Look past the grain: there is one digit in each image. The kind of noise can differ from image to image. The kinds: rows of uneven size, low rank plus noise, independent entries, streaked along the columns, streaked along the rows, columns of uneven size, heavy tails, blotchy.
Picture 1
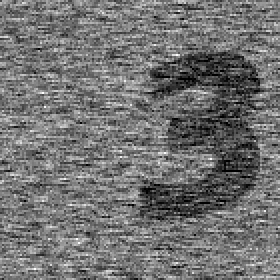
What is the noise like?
streaked along the rows
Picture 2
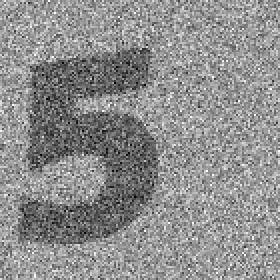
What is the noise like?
independent entries
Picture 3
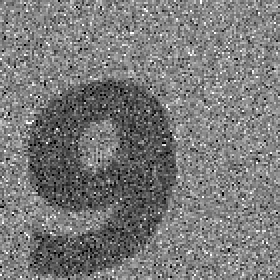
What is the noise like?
heavy tails
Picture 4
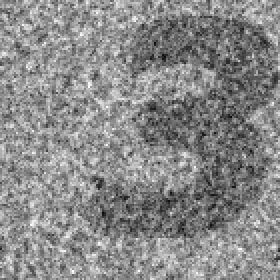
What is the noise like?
blotchy
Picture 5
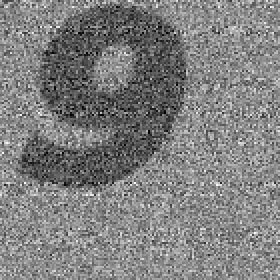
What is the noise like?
rows of uneven size
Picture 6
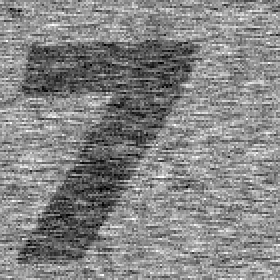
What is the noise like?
streaked along the rows
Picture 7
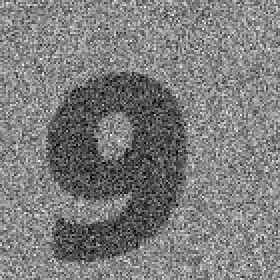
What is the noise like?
independent entries
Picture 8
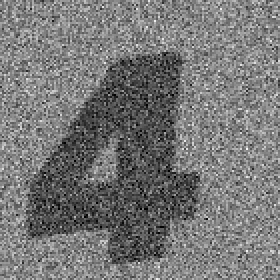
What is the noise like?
low rank plus noise
